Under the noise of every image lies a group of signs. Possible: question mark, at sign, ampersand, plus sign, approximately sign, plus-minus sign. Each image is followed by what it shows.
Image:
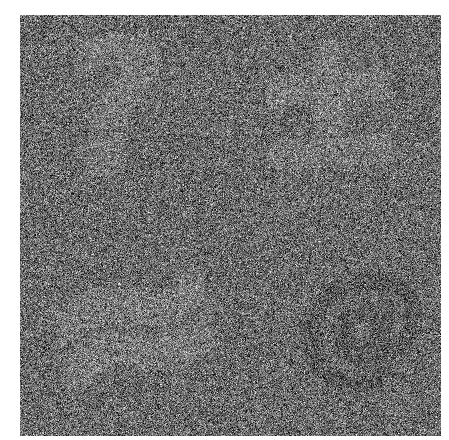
top left: light question mark; top right: light plus-minus sign; bottom left: light approximately sign; bottom right: dark at sign
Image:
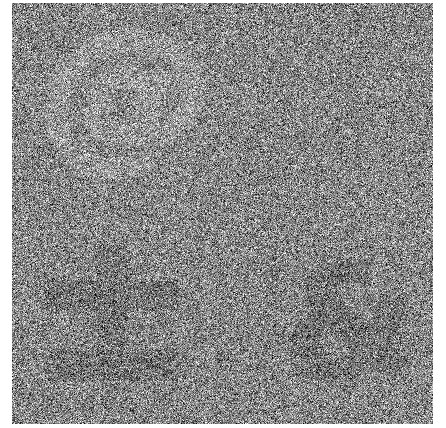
top left: light at sign; bottom left: dark plus-minus sign; bottom right: dark ampersand
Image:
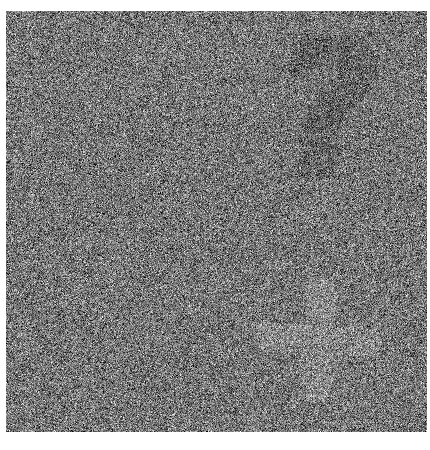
top right: dark question mark; bottom right: light plus sign
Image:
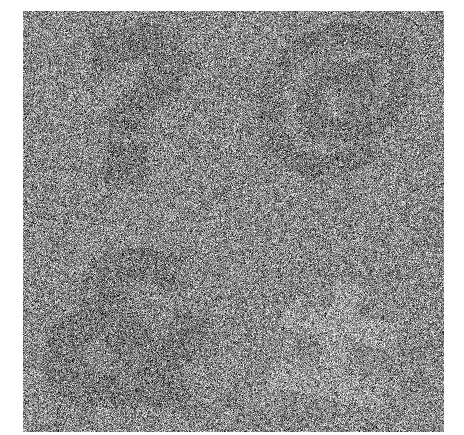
top left: dark question mark; top right: dark at sign; bottom left: dark ampersand; bottom right: light plus-minus sign
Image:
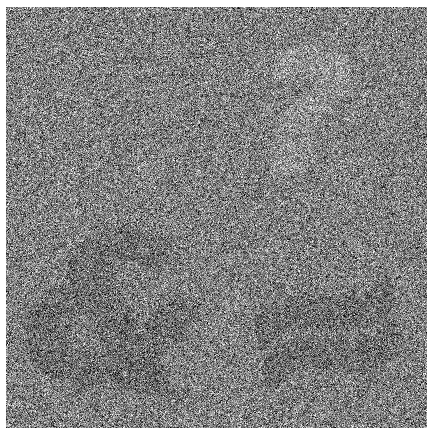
top right: light question mark; bottom left: dark ampersand; bottom right: dark approximately sign
